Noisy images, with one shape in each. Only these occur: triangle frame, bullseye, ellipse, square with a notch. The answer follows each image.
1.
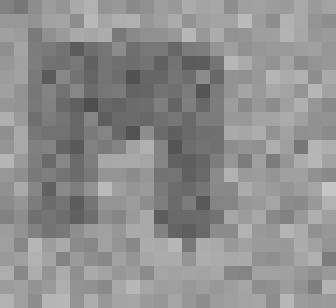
square with a notch
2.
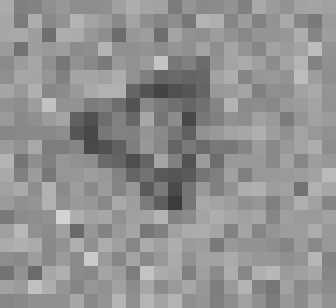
triangle frame
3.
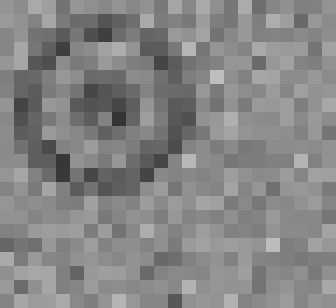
bullseye
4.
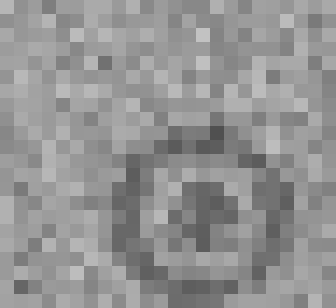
bullseye
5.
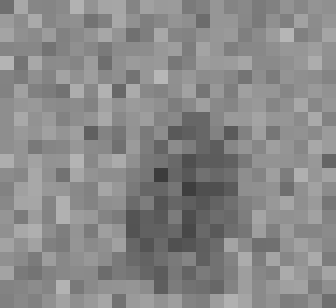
ellipse
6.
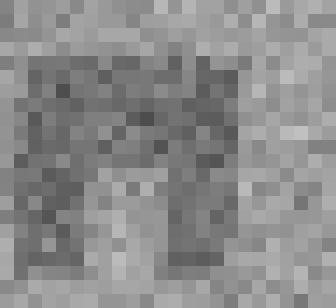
square with a notch
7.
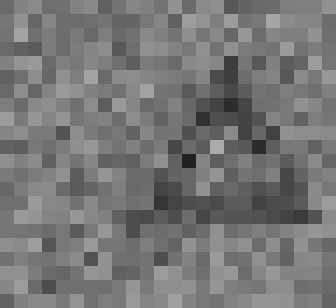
triangle frame
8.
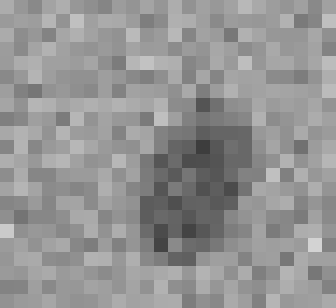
ellipse
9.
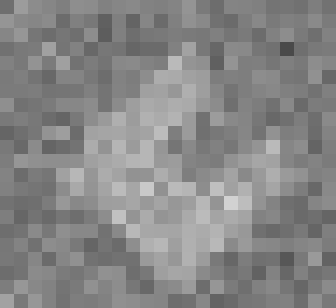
square with a notch
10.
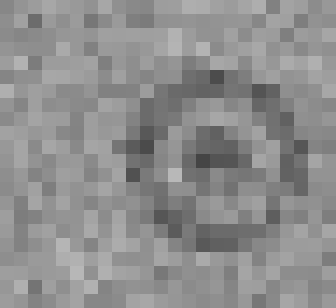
bullseye
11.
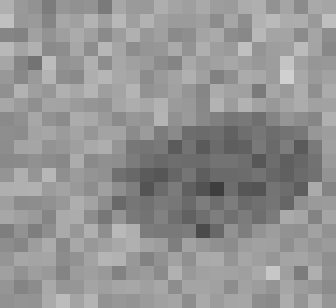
ellipse
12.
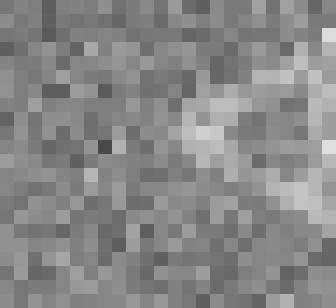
triangle frame
